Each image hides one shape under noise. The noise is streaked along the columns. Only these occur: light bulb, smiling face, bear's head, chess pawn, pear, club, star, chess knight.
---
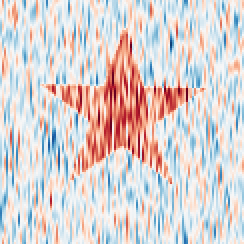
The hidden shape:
star
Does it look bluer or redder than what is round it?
redder
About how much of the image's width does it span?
two thirds
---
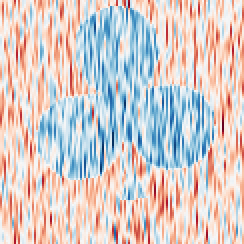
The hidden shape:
club
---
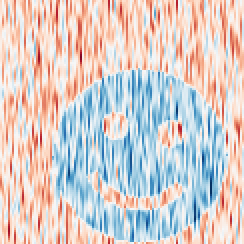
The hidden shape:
smiling face
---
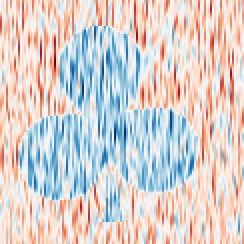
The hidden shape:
club
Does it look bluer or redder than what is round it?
bluer
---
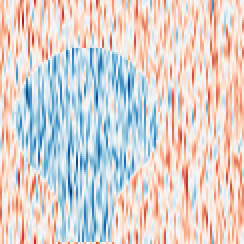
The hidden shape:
light bulb
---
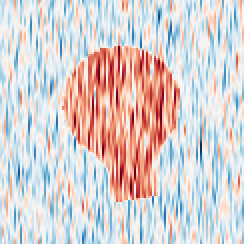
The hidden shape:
light bulb
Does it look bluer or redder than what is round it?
redder
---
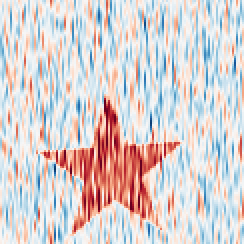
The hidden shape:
star
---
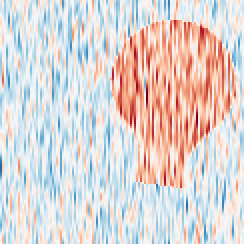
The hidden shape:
light bulb
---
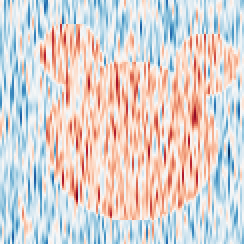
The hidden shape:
bear's head
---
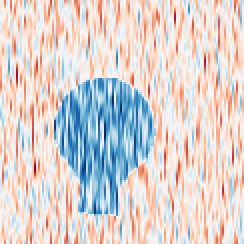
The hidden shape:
light bulb
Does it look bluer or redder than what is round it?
bluer
